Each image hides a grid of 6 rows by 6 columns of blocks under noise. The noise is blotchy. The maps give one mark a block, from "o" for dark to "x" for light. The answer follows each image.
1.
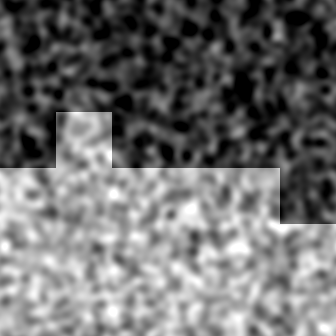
o o o o o o
o o o o o o
o x o o o o
x x x x x o
x x x x x x
x x x x x x
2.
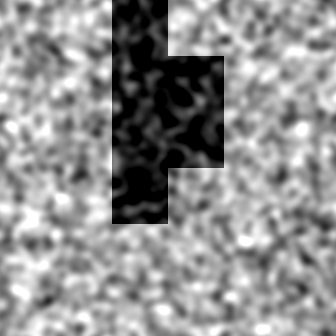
x x o x x x
x x o o x x
x x o o x x
x x o x x x
x x x x x x
x x x x x x
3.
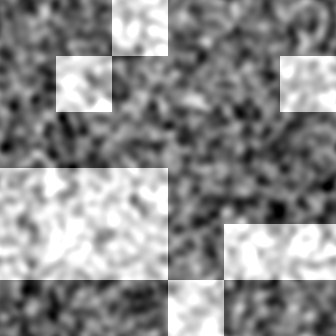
o o x o o o
o x o o o x
o o o o o o
x x x o o o
x x x o x x
o o o x o o
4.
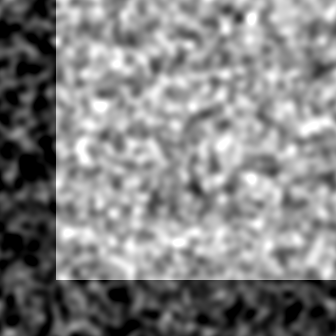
o x x x x x
o x x x x x
o x x x x x
o x x x x x
o x x x x x
o o o o o o
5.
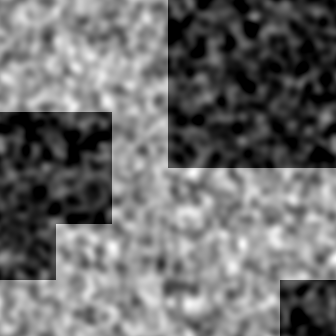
x x x o o o
x x x o o o
o o x o o o
o o x x x x
o x x x x x
x x x x x o
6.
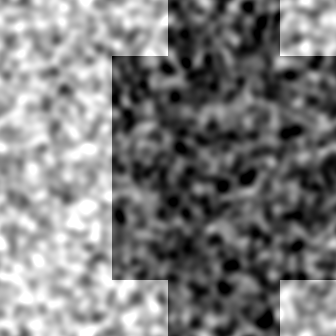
x x x o o x
x x o o o o
x x o o o o
x x o o o o
x x o o o o
x x x o o x
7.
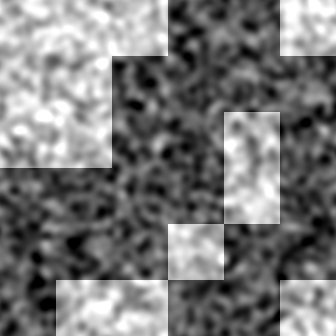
x x x o o x
x x o o o o
x x o o x o
o o o o x o
o o o x o o
o x x o o x
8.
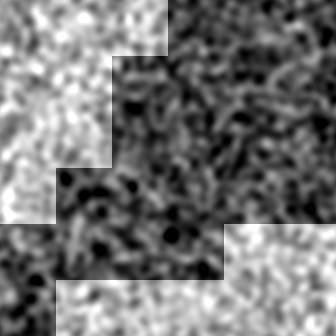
x x x o o o
x x o o o o
x x o o o o
x o o o o o
o o o o x x
o x x x x x
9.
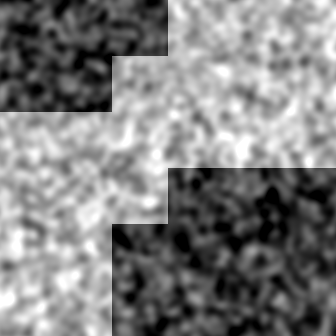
o o o x x x
o o x x x x
x x x x x x
x x x o o o
x x o o o o
x x o o o o
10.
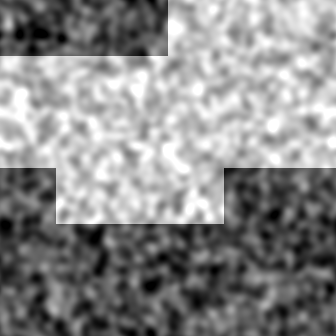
o o o x x x
x x x x x x
x x x x x x
o x x x o o
o o o o o o
o o o o o o
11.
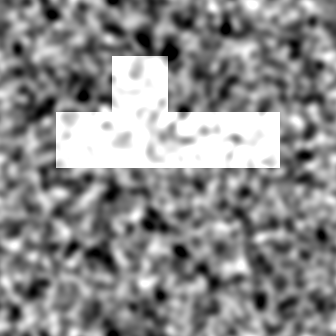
o o o o o o
o o x o o o
o x x x x o
o o o o o o
o o o o o o
o o o o o o
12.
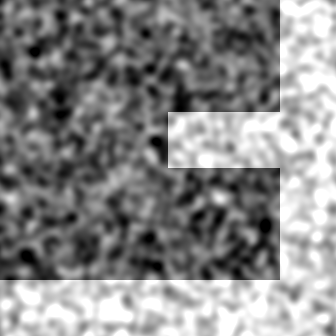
o o o o o x
o o o o o x
o o o x x x
o o o o o x
o o o o o x
x x x x x x
